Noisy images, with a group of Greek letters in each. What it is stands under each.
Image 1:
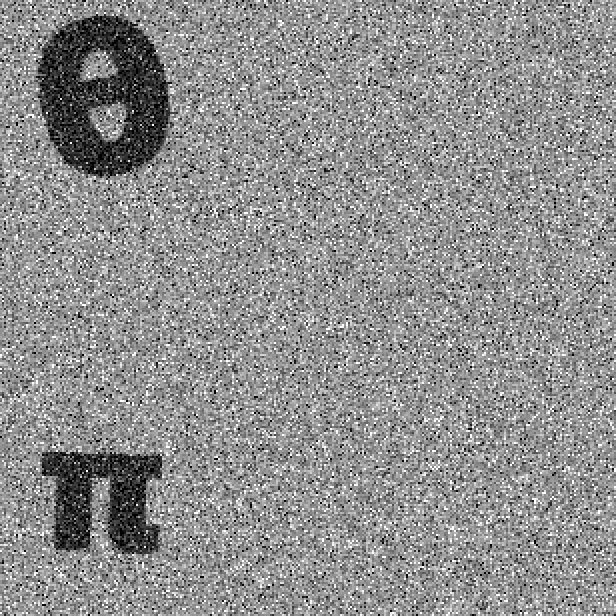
top left: theta; bottom left: pi
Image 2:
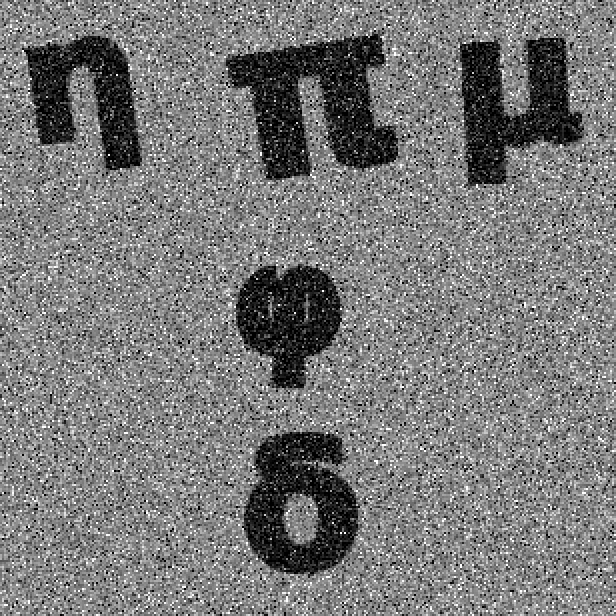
top left: eta; top middle: pi; top right: mu; centre: phi; bottom middle: delta
